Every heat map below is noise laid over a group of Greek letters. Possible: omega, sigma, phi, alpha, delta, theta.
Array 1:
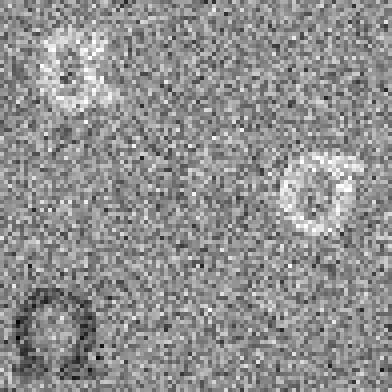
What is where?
top left: light alpha; middle right: light sigma; bottom left: dark omega
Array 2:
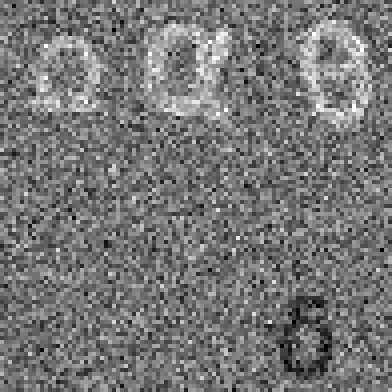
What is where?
top left: light omega; top middle: light alpha; top right: light theta; bottom right: dark delta
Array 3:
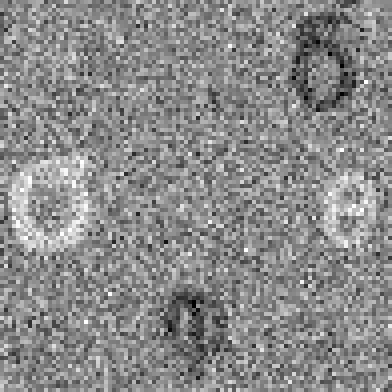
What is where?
top right: dark delta; middle left: light sigma; middle right: light theta; bottom middle: dark phi
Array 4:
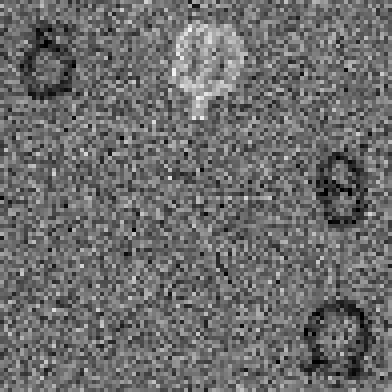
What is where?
top left: dark delta; top middle: light phi; middle right: dark theta; bottom right: dark omega
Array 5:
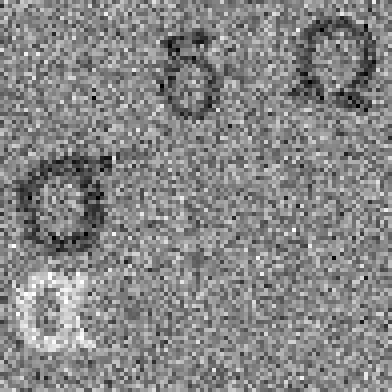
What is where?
top middle: dark delta; top right: dark omega; middle left: dark sigma; bottom left: light alpha
